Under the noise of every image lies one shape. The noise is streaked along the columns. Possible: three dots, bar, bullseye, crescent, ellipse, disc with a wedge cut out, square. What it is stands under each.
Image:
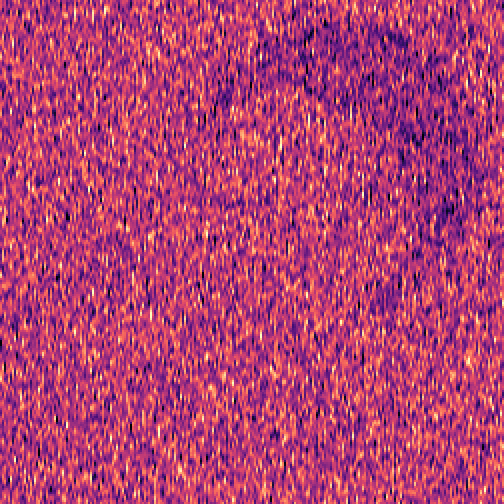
crescent
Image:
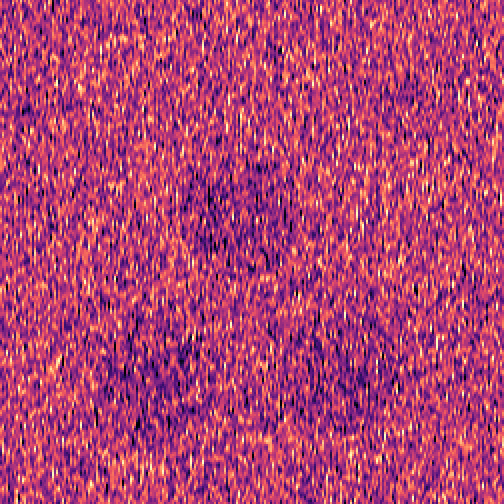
three dots
